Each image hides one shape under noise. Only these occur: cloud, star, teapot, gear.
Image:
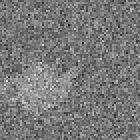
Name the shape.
teapot
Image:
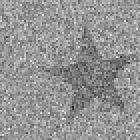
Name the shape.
star
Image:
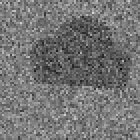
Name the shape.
cloud
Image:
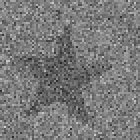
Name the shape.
star
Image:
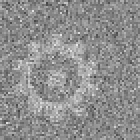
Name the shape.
gear
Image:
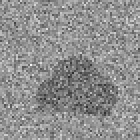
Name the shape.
cloud
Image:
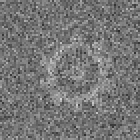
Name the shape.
gear
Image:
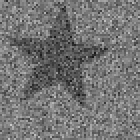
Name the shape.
star
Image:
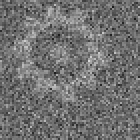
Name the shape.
gear
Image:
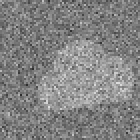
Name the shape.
cloud
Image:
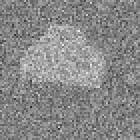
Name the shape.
cloud
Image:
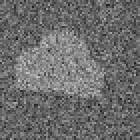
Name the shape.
cloud
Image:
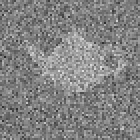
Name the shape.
teapot
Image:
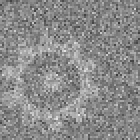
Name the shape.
gear
